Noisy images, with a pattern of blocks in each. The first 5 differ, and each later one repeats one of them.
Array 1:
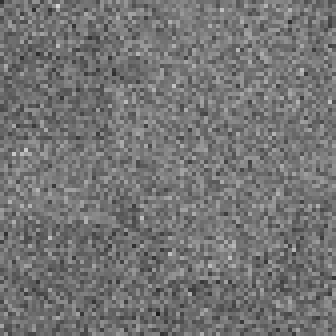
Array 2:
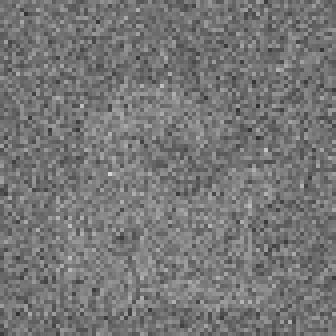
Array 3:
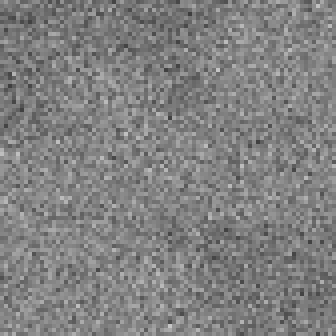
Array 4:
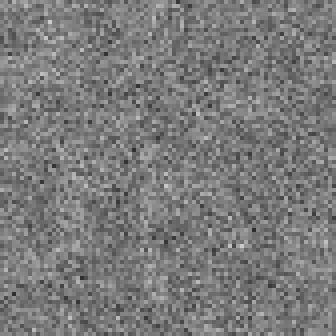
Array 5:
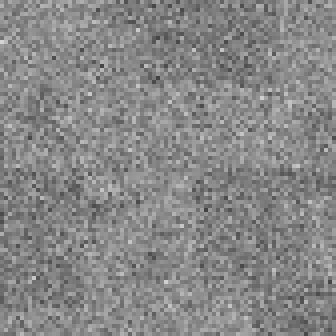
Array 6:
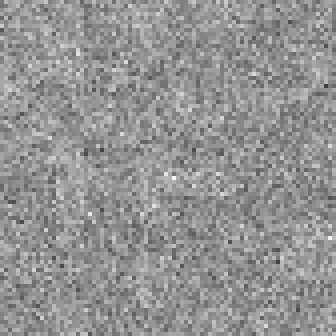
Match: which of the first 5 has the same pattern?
4
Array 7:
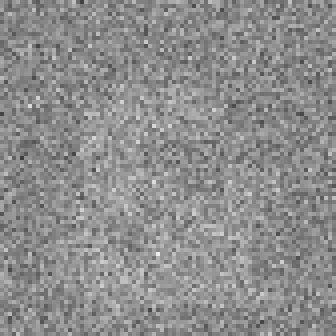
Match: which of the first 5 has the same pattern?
2
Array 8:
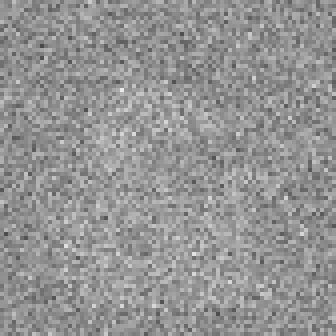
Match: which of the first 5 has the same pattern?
2
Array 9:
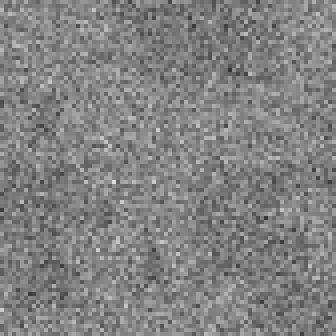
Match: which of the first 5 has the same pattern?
5
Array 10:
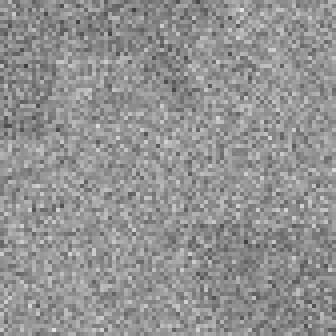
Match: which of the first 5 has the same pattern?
3
